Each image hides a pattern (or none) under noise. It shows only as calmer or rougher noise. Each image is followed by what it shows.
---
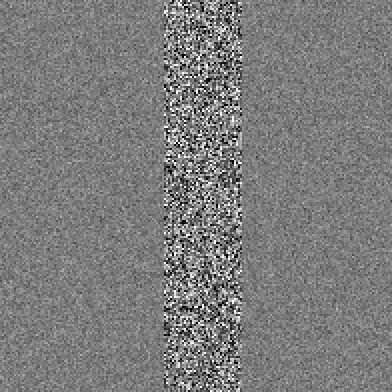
one vertical stripe
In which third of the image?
middle
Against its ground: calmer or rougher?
rougher
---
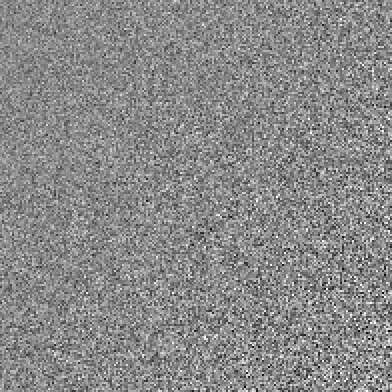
a smooth slope
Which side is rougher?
bottom right
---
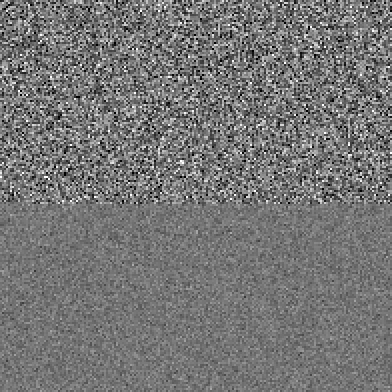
a sharp edge
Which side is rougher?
top
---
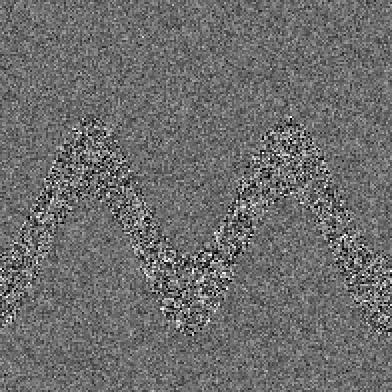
a wavy band
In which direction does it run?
left to right
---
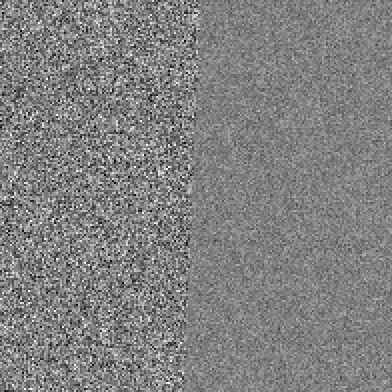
a sharp edge
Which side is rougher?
left
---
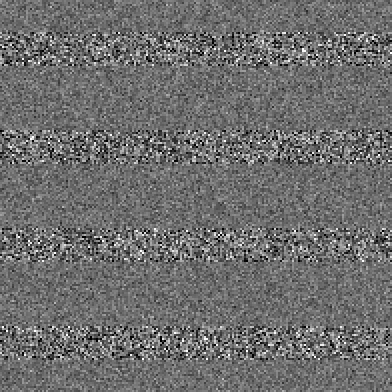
horizontal stripes
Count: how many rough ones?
4
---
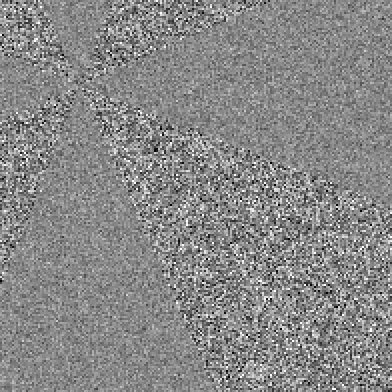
spokes from one point
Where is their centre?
top left
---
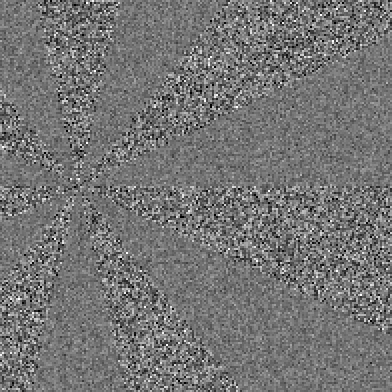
spokes from one point
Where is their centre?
middle left
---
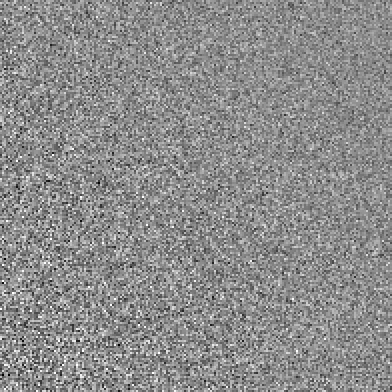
a smooth slope
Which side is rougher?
bottom left
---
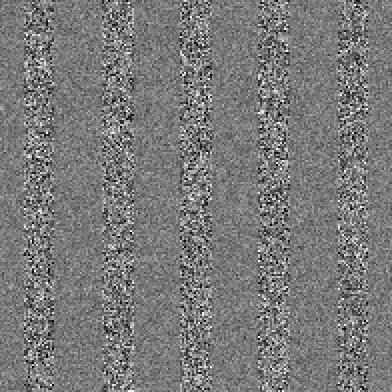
vertical stripes
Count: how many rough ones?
5
